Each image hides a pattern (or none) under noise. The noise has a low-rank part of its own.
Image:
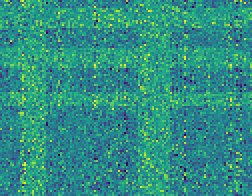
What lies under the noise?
bands of rows crossing bands of columns
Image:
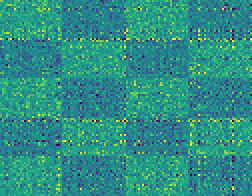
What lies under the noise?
a checkerboard
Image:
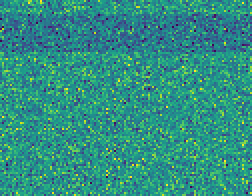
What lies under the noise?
one band of rows
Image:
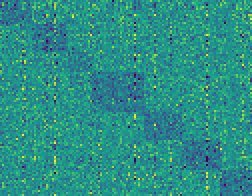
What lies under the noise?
blocks along the diagonal
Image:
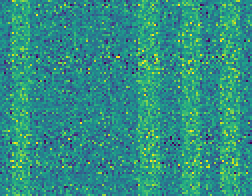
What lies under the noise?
bands of columns
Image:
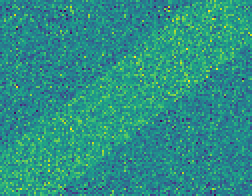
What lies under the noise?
a diagonal band
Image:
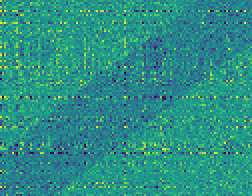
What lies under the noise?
a diagonal band
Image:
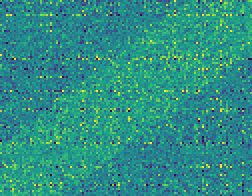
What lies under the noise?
a diagonal band
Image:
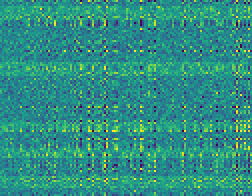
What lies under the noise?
bands of rows
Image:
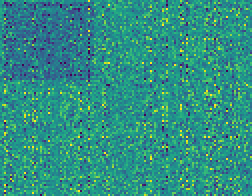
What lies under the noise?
one block
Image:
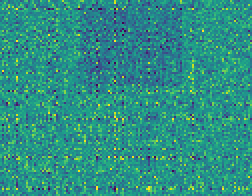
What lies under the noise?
one block
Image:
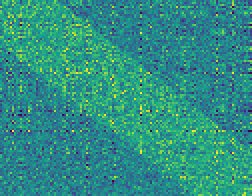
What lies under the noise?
a diagonal band
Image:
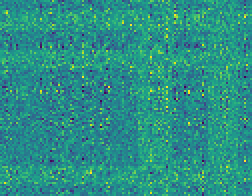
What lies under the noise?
bands of rows crossing bands of columns
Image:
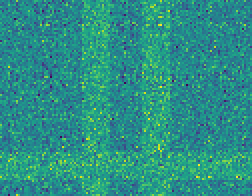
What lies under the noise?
bands of rows crossing bands of columns
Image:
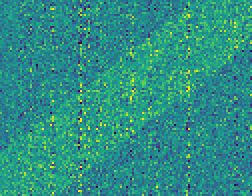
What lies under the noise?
a diagonal band
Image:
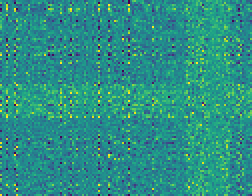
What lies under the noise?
bands of rows crossing bands of columns
